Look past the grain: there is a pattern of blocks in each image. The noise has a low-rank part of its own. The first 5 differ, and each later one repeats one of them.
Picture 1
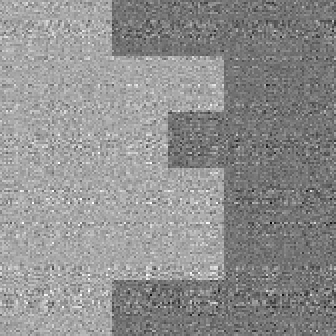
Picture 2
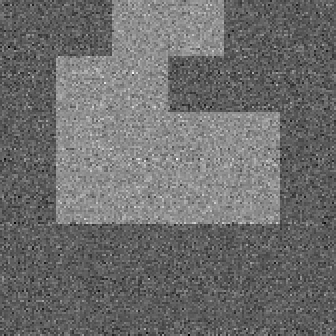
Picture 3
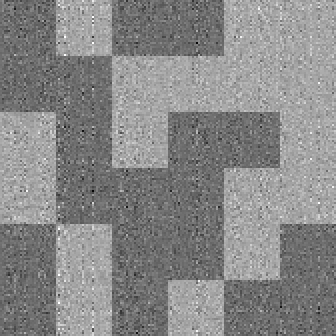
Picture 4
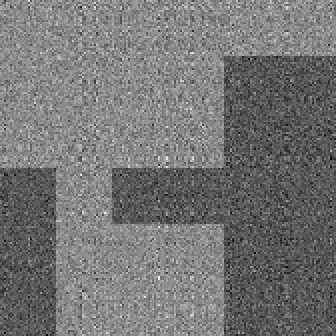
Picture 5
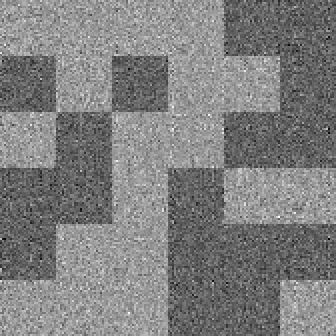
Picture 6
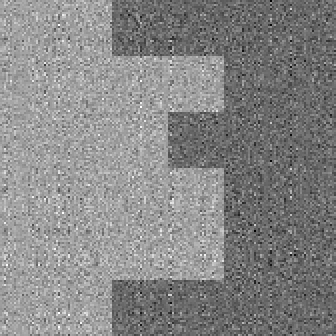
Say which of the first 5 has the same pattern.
1
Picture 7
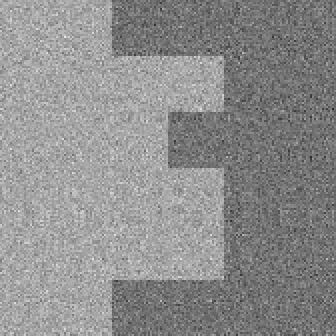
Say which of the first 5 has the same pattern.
1
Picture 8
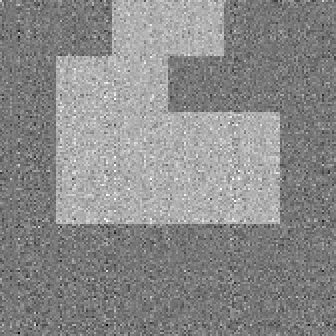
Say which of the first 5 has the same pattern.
2
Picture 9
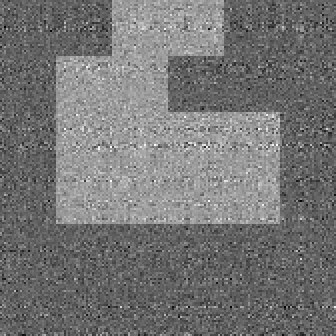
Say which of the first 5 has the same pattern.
2
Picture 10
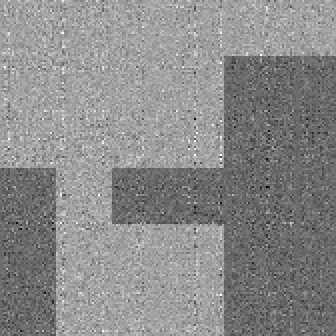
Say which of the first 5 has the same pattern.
4
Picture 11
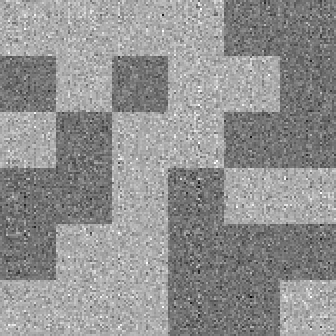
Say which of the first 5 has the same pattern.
5
